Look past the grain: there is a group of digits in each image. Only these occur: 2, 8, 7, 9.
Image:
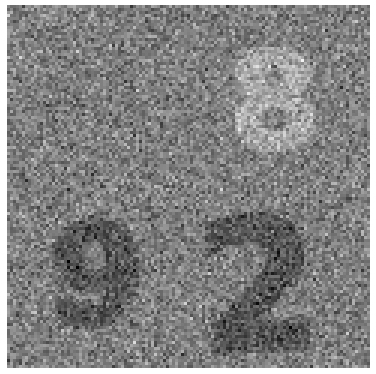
top right: light 8; bottom left: dark 9; bottom right: dark 2
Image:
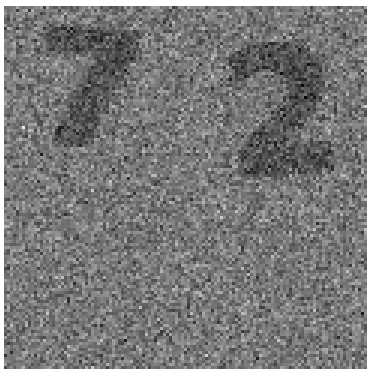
top left: dark 7; top right: dark 2
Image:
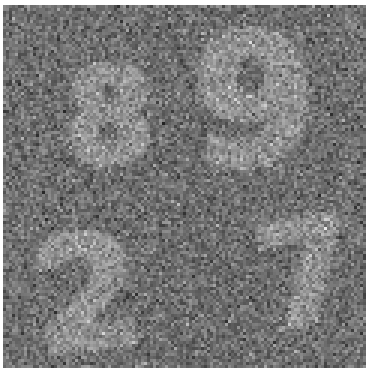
top left: light 8; top right: light 9; bottom left: light 2; bottom right: light 7
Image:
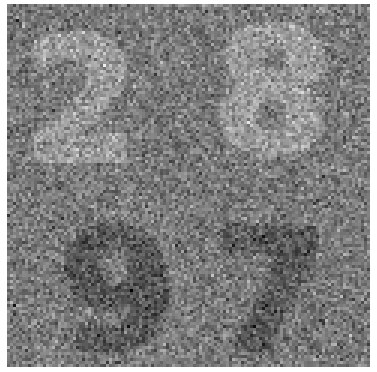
top left: light 2; top right: light 8; bottom left: dark 9; bottom right: dark 7
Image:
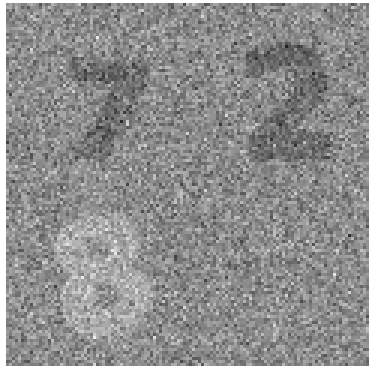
top left: dark 7; top right: dark 2; bottom left: light 8
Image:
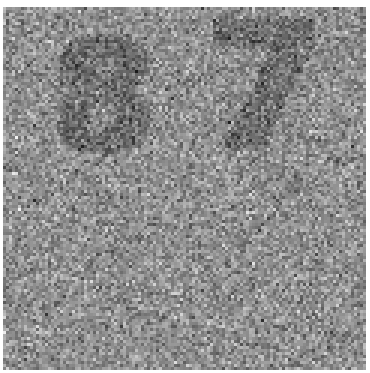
top left: dark 8; top right: dark 7
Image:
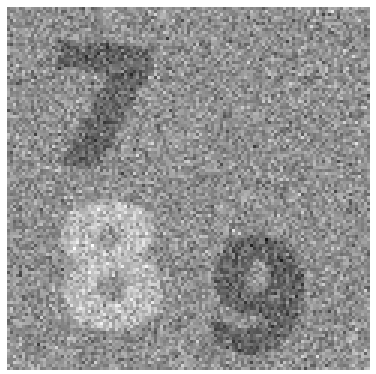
top left: dark 7; bottom left: light 8; bottom right: dark 9
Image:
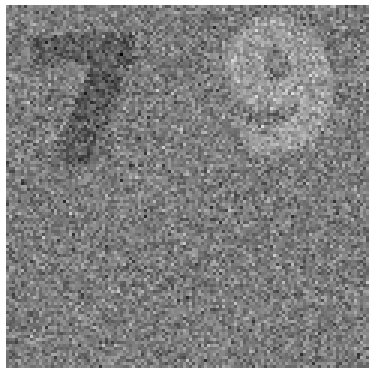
top left: dark 7; top right: light 9
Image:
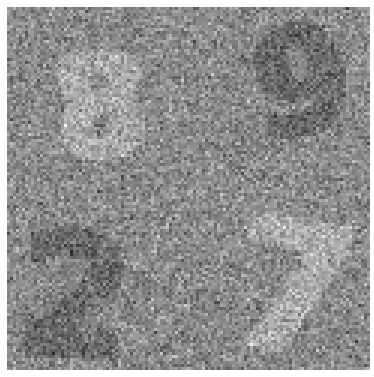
top left: light 8; top right: dark 9; bottom left: dark 2; bottom right: light 7
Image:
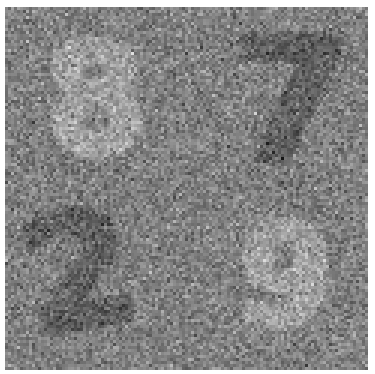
top left: light 8; top right: dark 7; bottom left: dark 2; bottom right: light 9
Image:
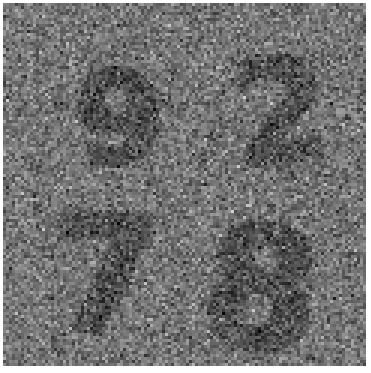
top left: dark 9; top right: dark 2; bottom left: dark 7; bottom right: dark 8
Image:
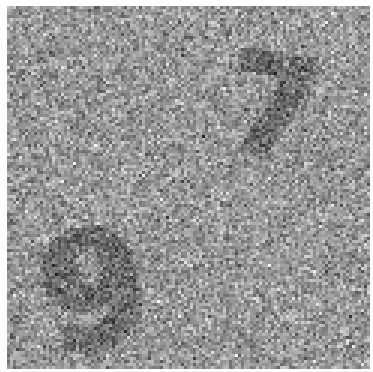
top right: dark 7; bottom left: dark 9
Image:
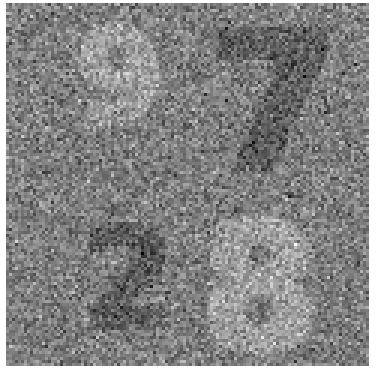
top left: light 9; top right: dark 7; bottom left: dark 2; bottom right: light 8
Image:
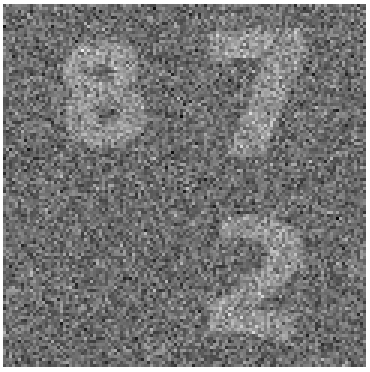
top left: light 8; top right: light 7; bottom right: light 2
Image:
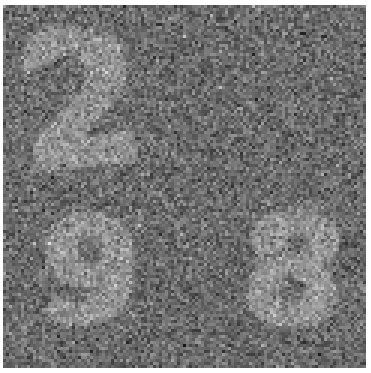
top left: light 2; bottom left: light 9; bottom right: light 8
